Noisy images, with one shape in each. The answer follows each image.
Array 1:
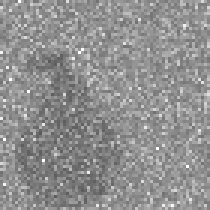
dark pear
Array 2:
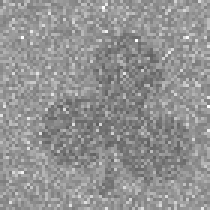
dark club
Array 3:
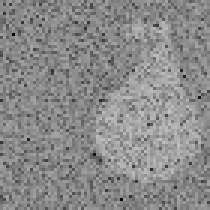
light pear
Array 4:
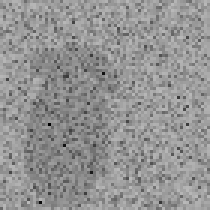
dark footprint
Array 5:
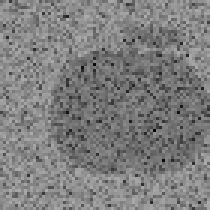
dark apple
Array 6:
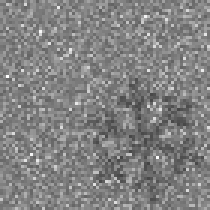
dark snowflake
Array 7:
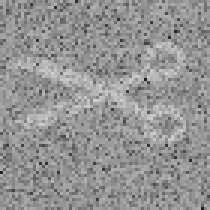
light pair of scissors
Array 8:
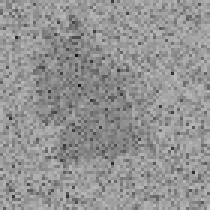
dark chess knight
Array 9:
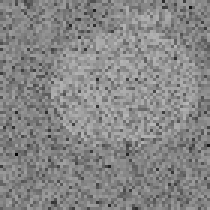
light apple
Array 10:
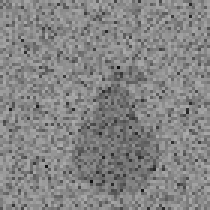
dark pear
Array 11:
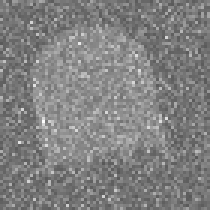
light ghost
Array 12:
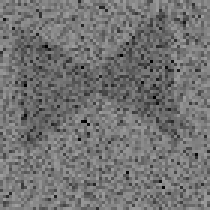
dark bow tie
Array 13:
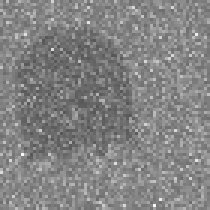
dark ghost
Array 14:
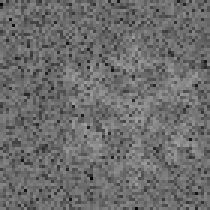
light snowflake
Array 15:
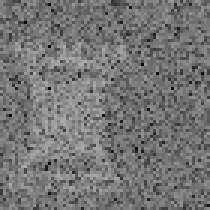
light chess rook
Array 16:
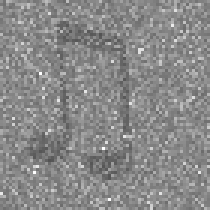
dark pair of musical notes
